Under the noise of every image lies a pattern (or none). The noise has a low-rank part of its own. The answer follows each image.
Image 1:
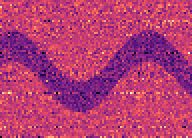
a wavy band
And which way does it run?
left to right
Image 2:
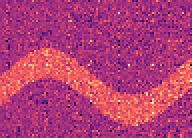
a wavy band
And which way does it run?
left to right
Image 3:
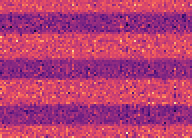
horizontal stripes
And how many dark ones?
3
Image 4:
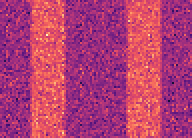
vertical stripes
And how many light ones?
2
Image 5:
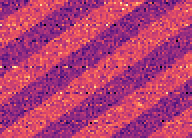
diagonal stripes
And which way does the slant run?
bottom left to top right
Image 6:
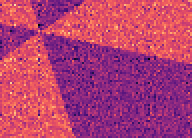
spokes from one point
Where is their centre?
top left
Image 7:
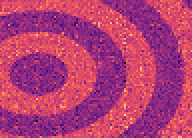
rings round one point
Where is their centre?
middle left
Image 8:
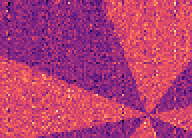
spokes from one point
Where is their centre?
bottom right
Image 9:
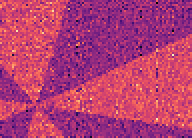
spokes from one point
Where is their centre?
bottom left
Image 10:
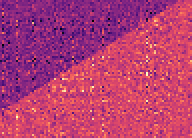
a sharp edge
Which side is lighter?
bottom right
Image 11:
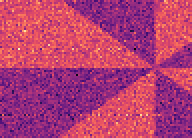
spokes from one point
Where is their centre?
middle right
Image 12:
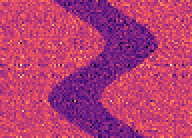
a wavy band
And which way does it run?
top to bottom
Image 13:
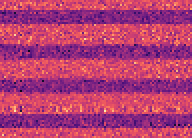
horizontal stripes
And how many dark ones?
4
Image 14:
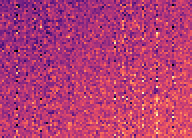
a smooth slope
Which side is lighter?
bottom right
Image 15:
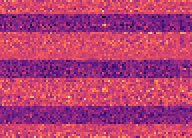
horizontal stripes
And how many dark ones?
3
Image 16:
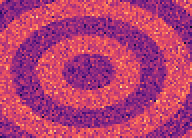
rings round one point
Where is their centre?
centre
